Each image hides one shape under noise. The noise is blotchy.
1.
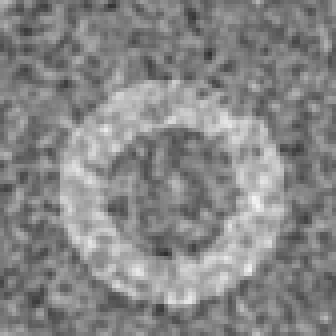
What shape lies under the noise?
ring
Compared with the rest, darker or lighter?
lighter
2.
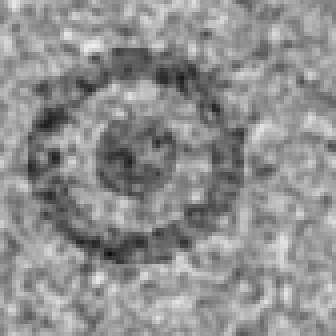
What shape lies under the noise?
bullseye
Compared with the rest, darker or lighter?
darker
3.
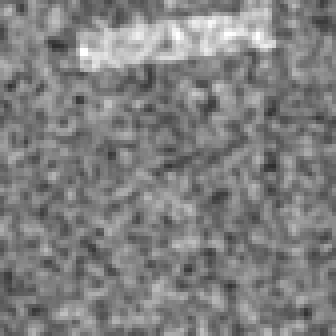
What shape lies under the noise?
bar
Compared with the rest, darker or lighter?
lighter
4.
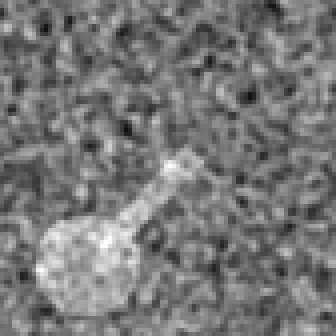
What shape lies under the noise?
lollipop
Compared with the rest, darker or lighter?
lighter
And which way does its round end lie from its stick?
down and left
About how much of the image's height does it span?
half
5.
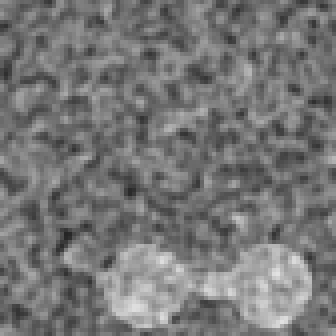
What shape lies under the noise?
dumbbell
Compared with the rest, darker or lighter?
lighter
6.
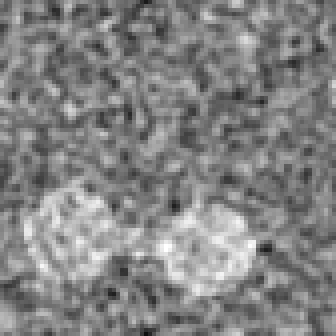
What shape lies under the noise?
dumbbell
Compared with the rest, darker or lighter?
lighter
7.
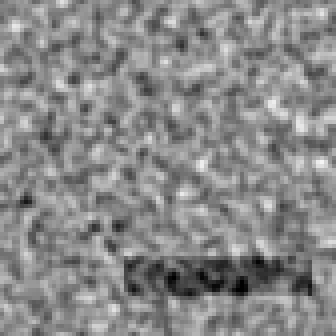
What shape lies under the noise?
bar
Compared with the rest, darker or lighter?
darker
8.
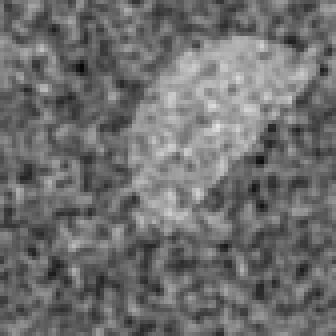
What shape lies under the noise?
half disc
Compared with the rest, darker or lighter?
lighter
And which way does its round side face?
up and left
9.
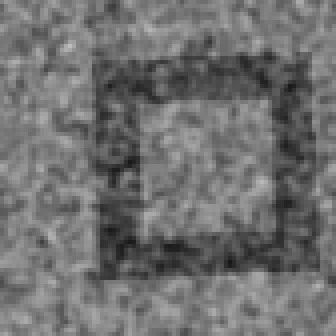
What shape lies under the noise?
square frame
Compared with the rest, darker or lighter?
darker
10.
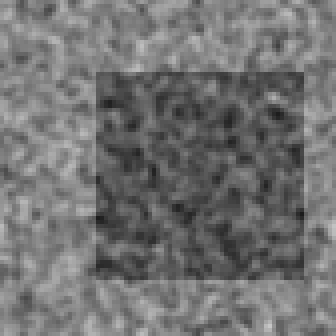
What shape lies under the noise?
square
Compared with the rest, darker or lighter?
darker
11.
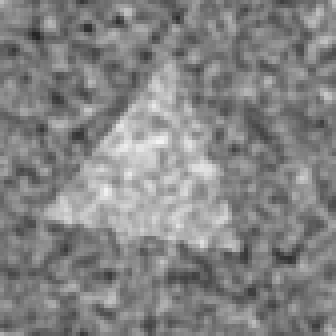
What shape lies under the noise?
triangle
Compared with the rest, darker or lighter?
lighter
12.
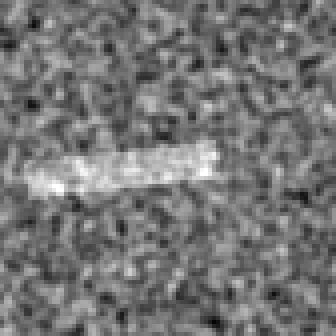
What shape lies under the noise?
bar
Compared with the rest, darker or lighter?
lighter
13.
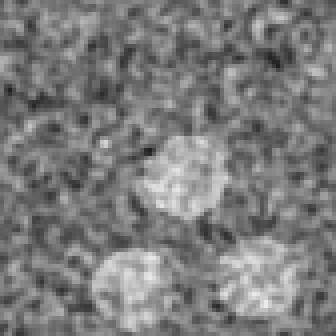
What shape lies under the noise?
three dots
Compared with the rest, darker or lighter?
lighter
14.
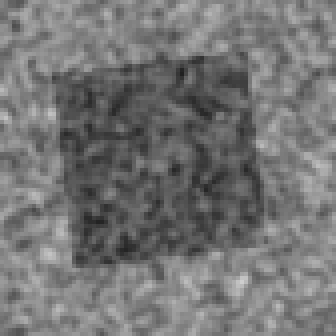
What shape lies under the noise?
square
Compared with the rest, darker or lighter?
darker
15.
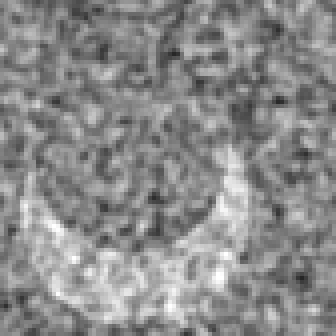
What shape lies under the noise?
crescent
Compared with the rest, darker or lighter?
lighter
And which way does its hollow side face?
up
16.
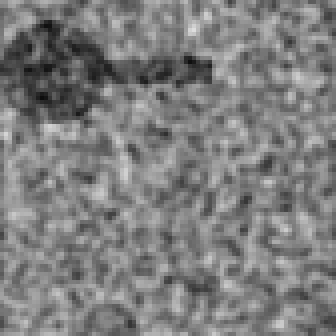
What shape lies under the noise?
lollipop
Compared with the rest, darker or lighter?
darker
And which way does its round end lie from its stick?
left
